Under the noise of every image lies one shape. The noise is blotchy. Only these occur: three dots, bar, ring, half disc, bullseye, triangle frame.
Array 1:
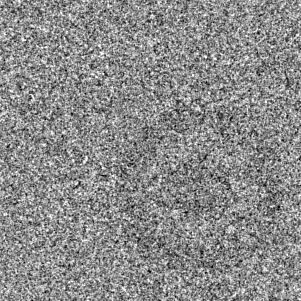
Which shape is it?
bullseye
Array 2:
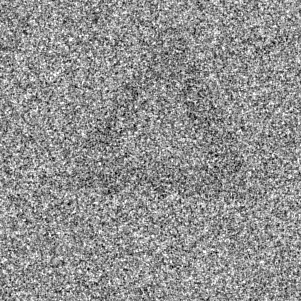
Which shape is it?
triangle frame
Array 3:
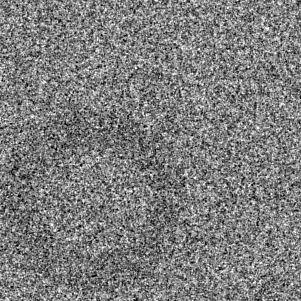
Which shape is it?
ring
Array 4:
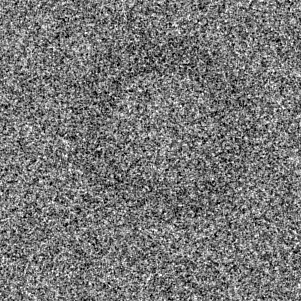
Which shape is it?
ring
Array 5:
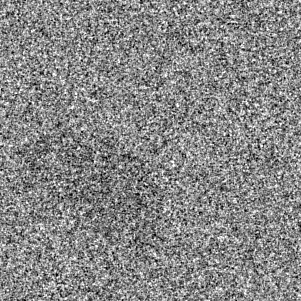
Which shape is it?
half disc
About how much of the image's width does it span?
half
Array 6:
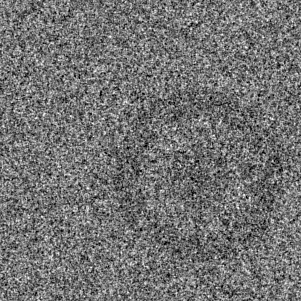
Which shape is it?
bullseye
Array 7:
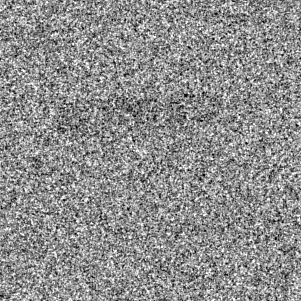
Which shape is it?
bar
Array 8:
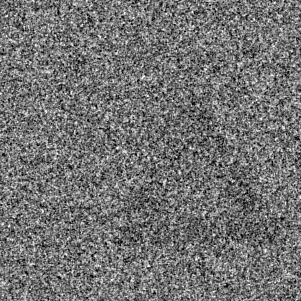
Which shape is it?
triangle frame
